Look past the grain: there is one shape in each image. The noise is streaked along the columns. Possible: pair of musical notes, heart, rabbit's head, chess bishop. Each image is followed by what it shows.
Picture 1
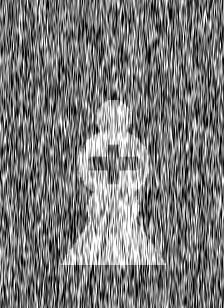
chess bishop
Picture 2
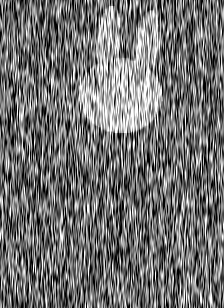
rabbit's head
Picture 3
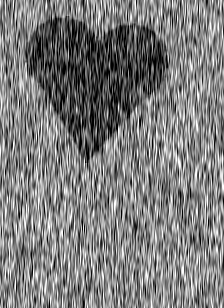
heart
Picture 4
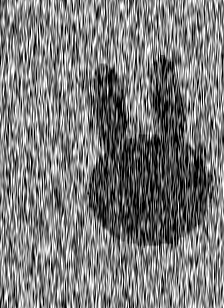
rabbit's head
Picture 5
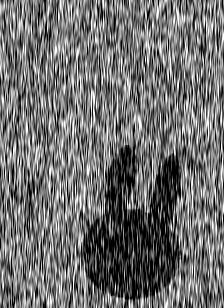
rabbit's head
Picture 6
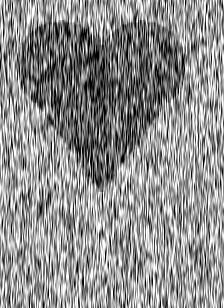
heart
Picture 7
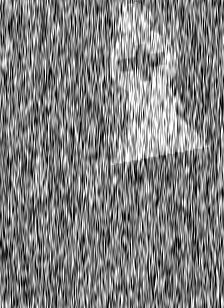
chess bishop
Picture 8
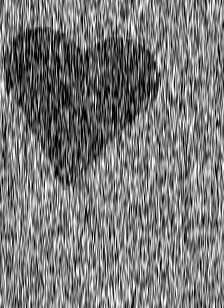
heart
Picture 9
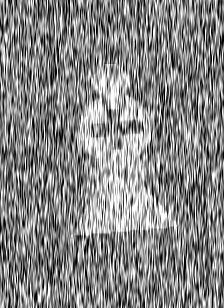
chess bishop
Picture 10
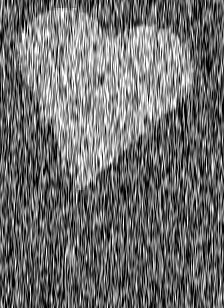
heart
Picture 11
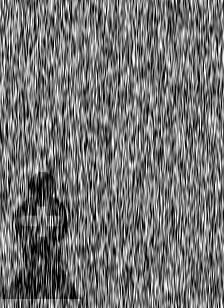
chess bishop
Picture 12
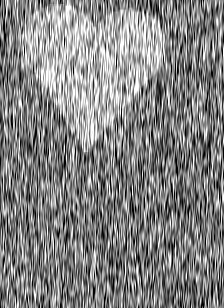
heart
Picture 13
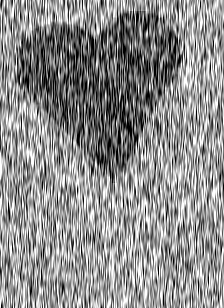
heart
